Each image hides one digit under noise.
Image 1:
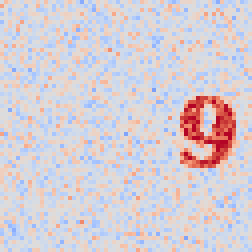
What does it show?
red 9, middle right
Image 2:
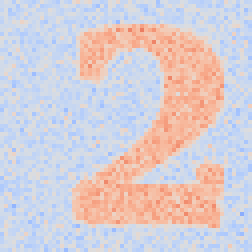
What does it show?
red 2
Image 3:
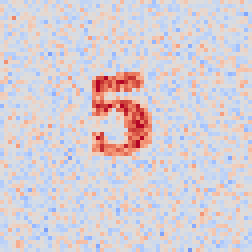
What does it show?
red 5, centre
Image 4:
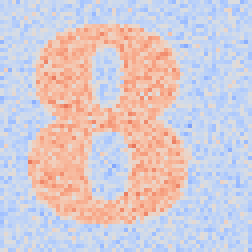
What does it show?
red 8
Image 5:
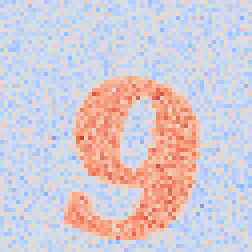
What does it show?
red 9
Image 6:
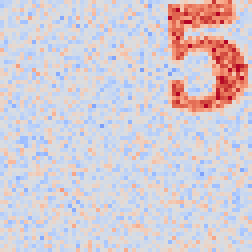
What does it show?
red 5, top right
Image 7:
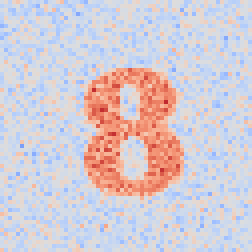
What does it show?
red 8
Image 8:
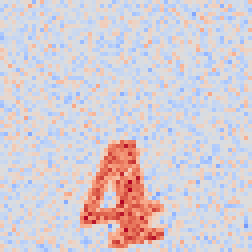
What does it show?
red 4, bottom middle
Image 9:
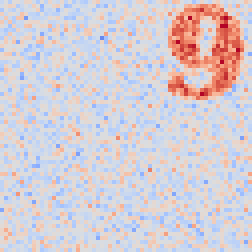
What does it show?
red 9, top right
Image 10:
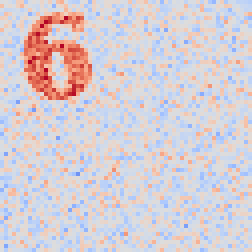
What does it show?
red 6, top left
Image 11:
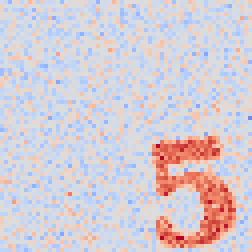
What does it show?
red 5, bottom right
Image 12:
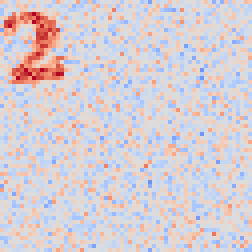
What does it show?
red 2, top left
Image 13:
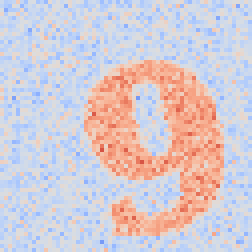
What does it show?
red 9
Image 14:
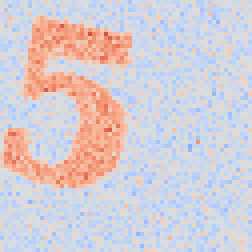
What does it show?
red 5
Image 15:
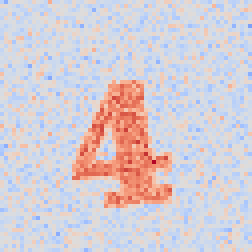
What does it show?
red 4
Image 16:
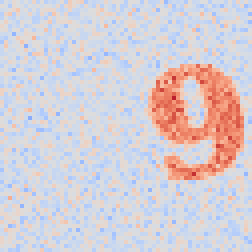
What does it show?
red 9
